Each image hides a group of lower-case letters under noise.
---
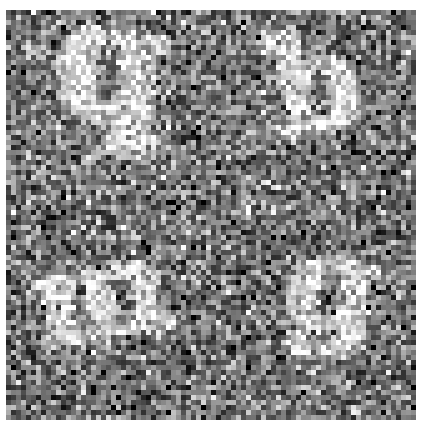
top left: light q; top right: light b; bottom left: light m; bottom right: light g
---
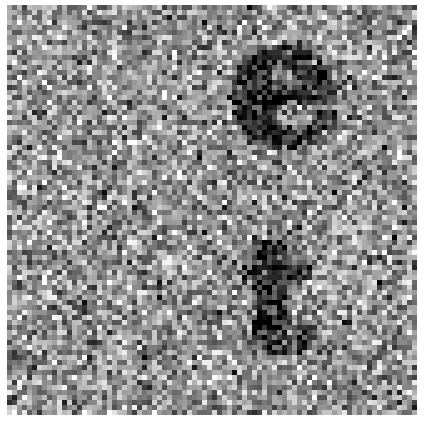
top right: dark e; bottom right: dark t
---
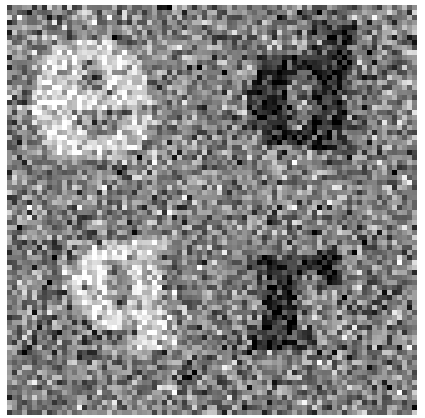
top left: light e; top right: dark d; bottom left: light q; bottom right: dark r
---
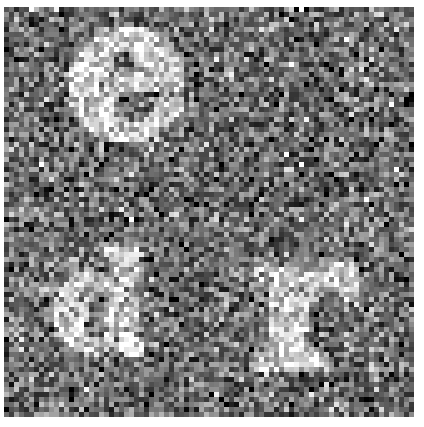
top left: light e; bottom left: light d; bottom right: light r
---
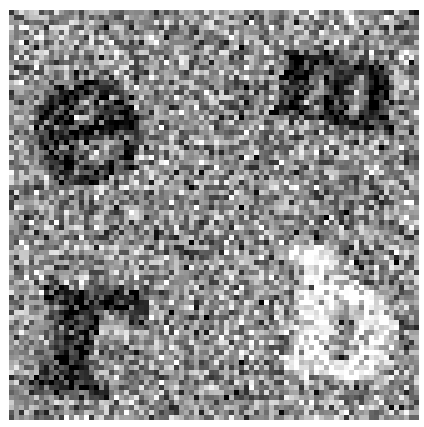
top left: dark e; top right: dark m; bottom left: dark r; bottom right: light b
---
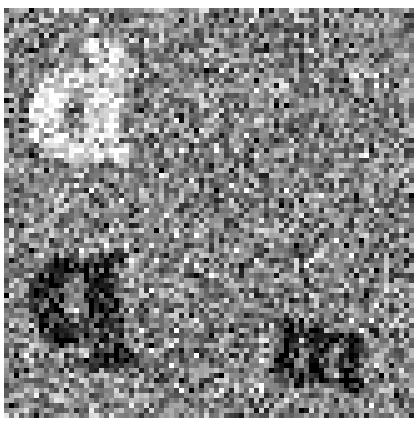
top left: light d; bottom left: dark q; bottom right: dark m
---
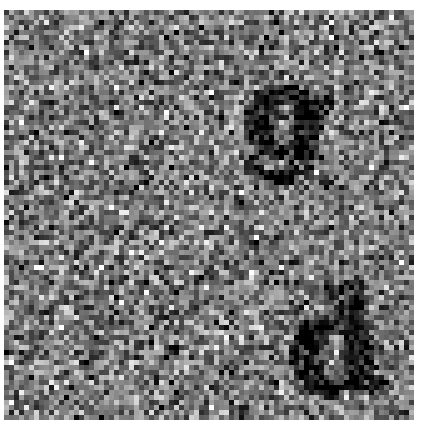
top right: dark g; bottom right: dark d
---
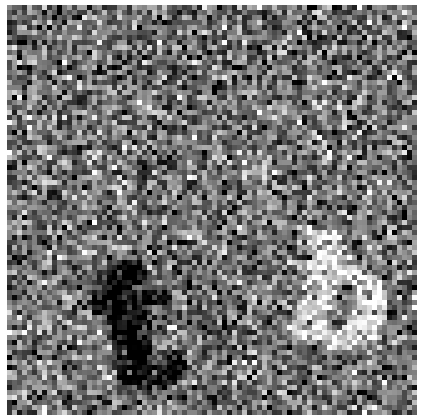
bottom left: dark t; bottom right: light b
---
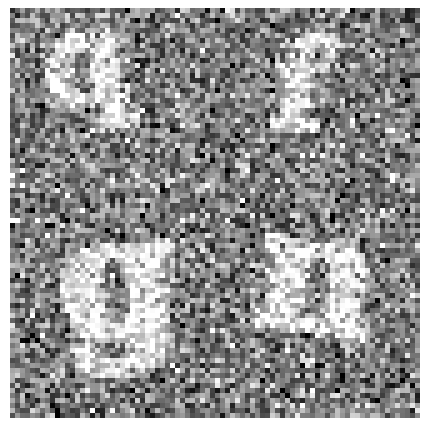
top left: light q; top right: light f; bottom left: light g; bottom right: light n
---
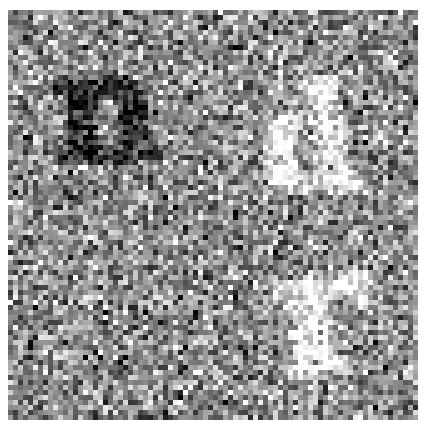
top left: dark n; top right: light d; bottom right: light r
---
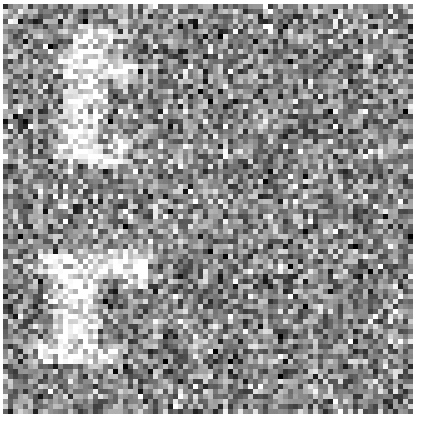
top left: light t; bottom left: light r
